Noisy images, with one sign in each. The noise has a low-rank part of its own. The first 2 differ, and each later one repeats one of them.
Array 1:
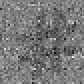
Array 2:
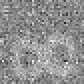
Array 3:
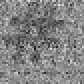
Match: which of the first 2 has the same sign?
1
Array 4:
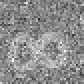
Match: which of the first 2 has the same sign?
2
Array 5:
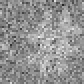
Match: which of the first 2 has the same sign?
1
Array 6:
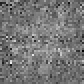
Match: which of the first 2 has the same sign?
1
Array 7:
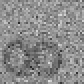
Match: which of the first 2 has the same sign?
2
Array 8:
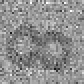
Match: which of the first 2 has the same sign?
2
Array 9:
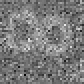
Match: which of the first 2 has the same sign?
2
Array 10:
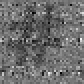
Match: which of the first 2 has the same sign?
1
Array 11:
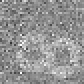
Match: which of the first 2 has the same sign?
2
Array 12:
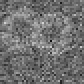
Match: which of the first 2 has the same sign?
2
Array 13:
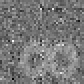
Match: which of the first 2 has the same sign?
2
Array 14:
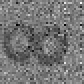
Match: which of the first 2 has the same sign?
2
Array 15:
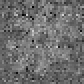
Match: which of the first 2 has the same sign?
1
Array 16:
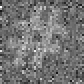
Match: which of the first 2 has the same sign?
1
